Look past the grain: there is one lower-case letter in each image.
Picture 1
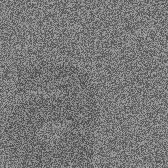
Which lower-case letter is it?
a
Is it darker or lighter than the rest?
darker
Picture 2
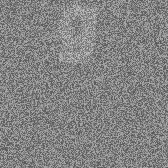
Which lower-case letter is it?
g
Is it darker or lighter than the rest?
lighter
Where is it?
top middle
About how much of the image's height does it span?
a third
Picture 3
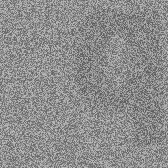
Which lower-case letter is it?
q
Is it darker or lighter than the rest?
darker
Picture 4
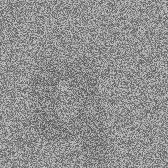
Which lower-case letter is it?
q
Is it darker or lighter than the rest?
darker
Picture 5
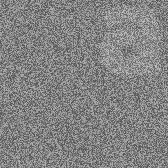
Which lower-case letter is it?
a
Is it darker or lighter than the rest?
lighter
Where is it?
top right
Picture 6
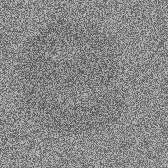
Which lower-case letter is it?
e
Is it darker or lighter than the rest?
darker
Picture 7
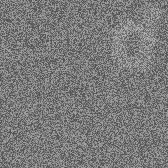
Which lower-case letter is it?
d
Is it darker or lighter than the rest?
lighter
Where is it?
top right
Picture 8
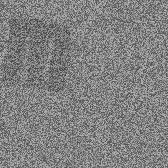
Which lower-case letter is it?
m
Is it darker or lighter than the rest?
darker
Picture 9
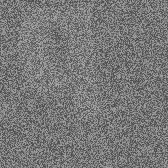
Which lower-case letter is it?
q
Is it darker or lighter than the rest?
lighter
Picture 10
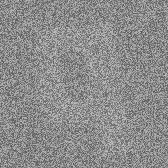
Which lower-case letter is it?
q
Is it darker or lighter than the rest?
lighter
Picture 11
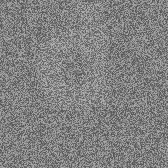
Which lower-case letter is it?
d
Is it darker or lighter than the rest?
lighter
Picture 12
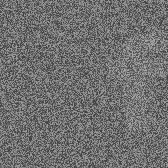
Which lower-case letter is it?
f
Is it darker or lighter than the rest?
lighter
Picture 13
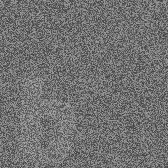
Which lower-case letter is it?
b
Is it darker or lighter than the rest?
lighter
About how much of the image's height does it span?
half
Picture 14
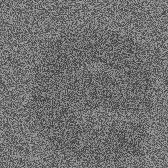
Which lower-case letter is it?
e
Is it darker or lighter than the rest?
darker
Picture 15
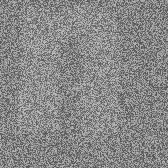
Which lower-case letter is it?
n
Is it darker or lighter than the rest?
lighter
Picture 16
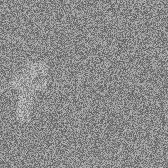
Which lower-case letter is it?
f
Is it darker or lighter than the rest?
lighter
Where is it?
middle left
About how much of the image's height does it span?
a third
